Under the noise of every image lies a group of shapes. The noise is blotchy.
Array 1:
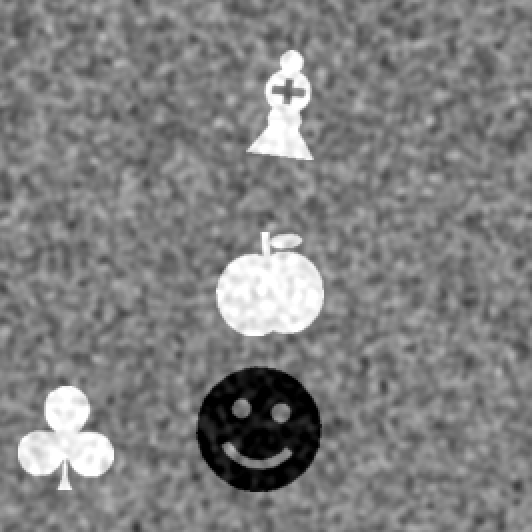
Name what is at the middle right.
nothing
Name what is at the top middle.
chess bishop
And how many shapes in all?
4
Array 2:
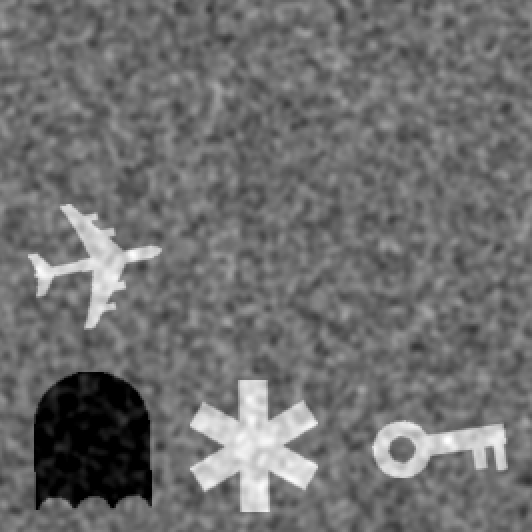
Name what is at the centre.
nothing
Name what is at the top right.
nothing
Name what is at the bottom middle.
asterisk
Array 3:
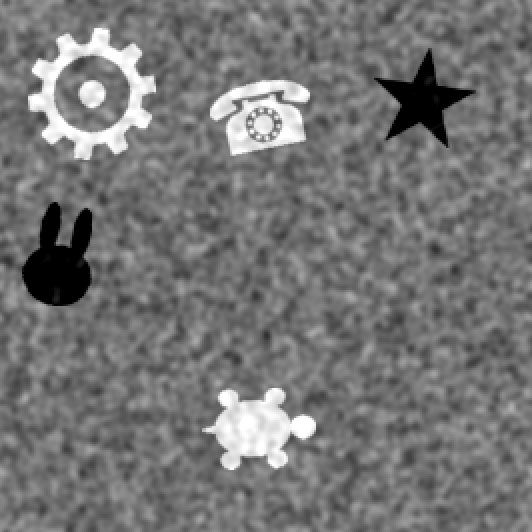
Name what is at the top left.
gear
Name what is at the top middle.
telephone
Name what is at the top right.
star
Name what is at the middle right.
nothing
